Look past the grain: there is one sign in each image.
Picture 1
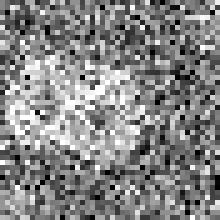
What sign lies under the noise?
infinity sign
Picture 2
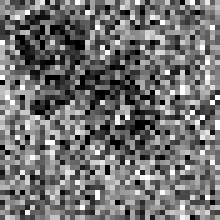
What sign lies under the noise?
percent sign
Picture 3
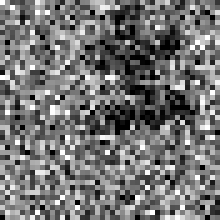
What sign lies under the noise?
plus-minus sign
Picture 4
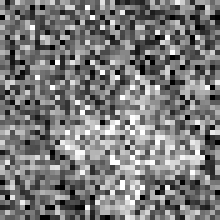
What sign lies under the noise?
plus sign
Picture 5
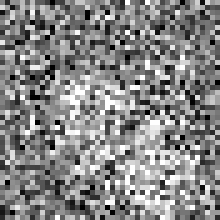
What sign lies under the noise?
percent sign
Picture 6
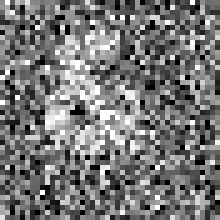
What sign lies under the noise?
ampersand
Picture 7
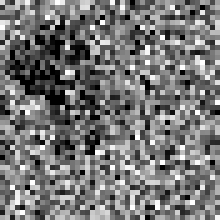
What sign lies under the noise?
pilcrow
